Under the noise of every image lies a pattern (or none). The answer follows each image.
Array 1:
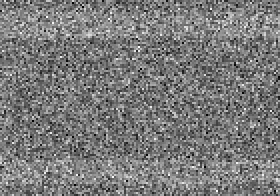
bands of rows
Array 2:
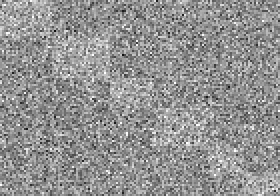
blocks along the diagonal
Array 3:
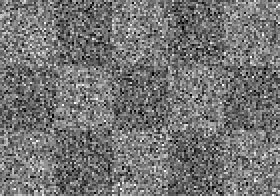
a checkerboard
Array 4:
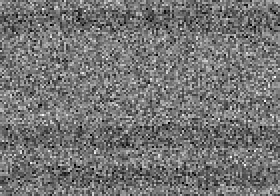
bands of rows
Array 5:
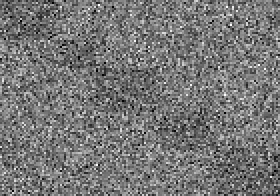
blocks along the diagonal
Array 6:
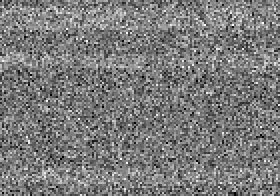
bands of rows
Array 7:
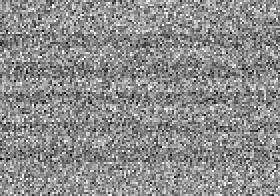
bands of rows
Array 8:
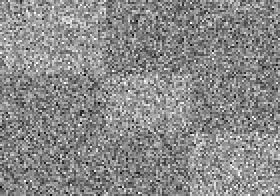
blocks along the diagonal
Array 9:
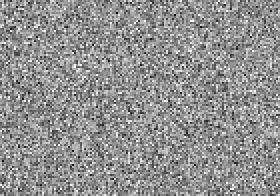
only noise
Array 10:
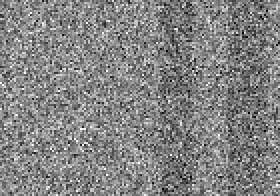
bands of columns
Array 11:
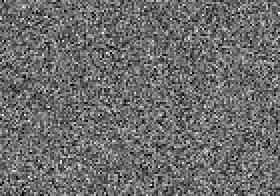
only noise
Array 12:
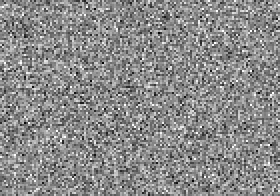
only noise
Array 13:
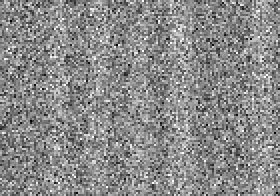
bands of columns
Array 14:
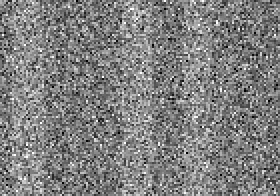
bands of columns
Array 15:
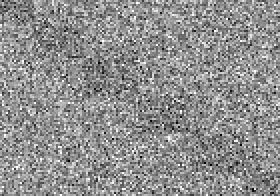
blocks along the diagonal
